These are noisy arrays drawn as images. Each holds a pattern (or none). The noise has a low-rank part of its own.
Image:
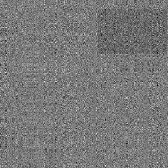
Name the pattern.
one block
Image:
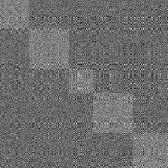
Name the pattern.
blocks along the diagonal
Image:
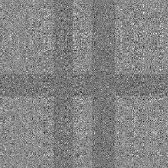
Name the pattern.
bands of rows crossing bands of columns
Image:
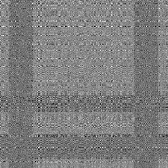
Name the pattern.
bands of rows crossing bands of columns
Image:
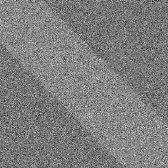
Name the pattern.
a diagonal band
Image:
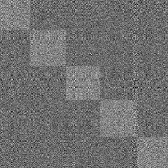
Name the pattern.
blocks along the diagonal
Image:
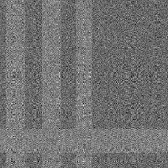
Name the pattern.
bands of rows crossing bands of columns
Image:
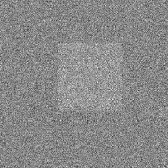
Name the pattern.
one block
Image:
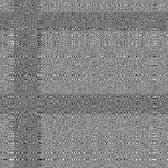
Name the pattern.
bands of rows crossing bands of columns
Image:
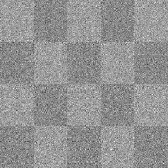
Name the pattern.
a checkerboard
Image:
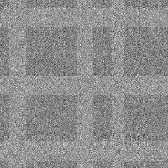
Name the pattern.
bands of rows crossing bands of columns
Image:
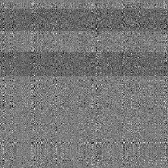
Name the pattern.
bands of rows
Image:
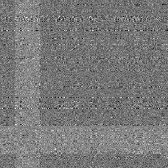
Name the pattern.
bands of rows crossing bands of columns
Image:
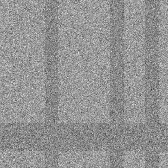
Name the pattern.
bands of rows crossing bands of columns
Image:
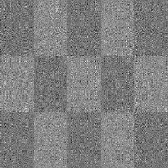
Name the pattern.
a checkerboard
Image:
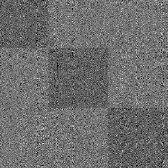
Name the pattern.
blocks along the diagonal
